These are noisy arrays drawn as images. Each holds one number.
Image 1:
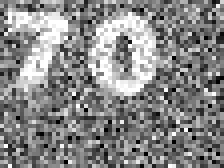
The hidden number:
70
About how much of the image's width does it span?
two thirds
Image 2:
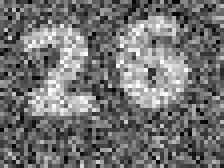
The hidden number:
26
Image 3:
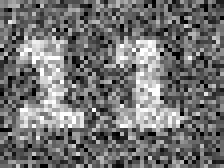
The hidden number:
11
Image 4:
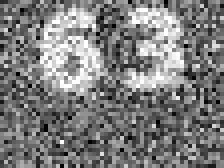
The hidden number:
63
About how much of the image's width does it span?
two thirds
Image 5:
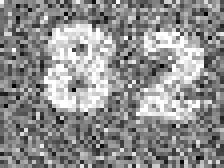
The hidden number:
82
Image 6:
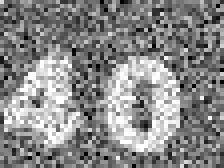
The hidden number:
40
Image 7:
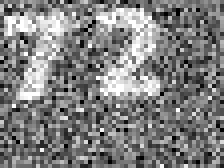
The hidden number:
72
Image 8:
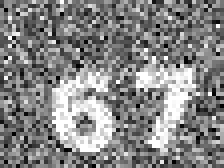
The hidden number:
67
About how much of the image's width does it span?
two thirds
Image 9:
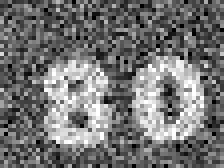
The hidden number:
80
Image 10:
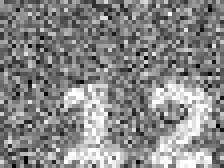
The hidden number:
12
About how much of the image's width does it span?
two thirds
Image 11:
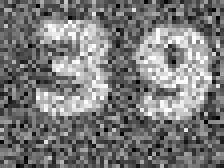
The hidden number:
39
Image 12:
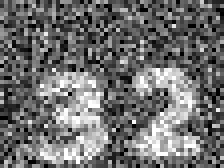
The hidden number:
32
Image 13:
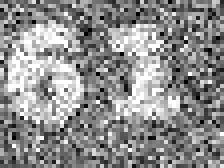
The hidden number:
61
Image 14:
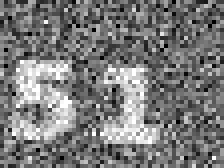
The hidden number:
51
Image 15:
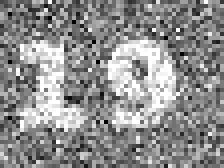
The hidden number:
19
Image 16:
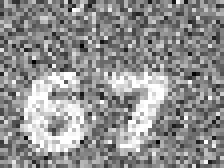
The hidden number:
67
